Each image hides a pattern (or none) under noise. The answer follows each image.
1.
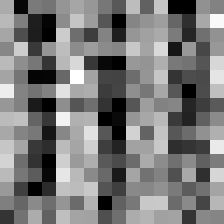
vertical stripes
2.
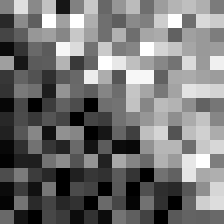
a sharp edge
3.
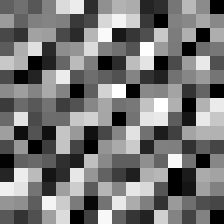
diagonal stripes
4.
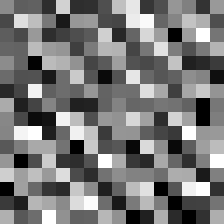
diagonal stripes
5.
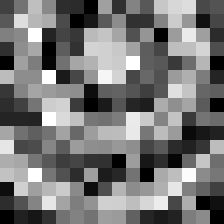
rings round one point
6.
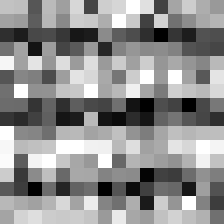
horizontal stripes
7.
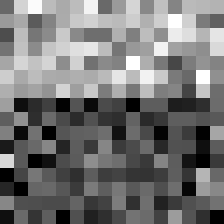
a sharp edge
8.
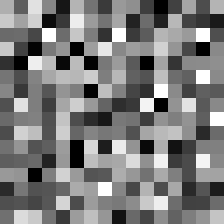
only noise
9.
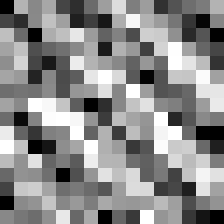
diagonal stripes
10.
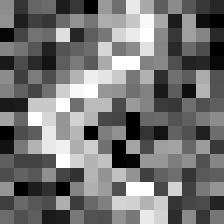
a wavy band
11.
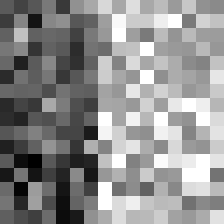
a sharp edge
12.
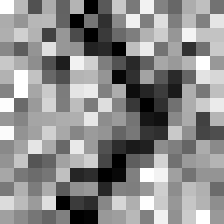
a wavy band
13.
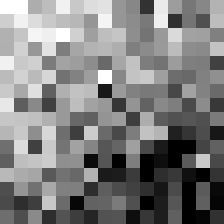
a smooth slope
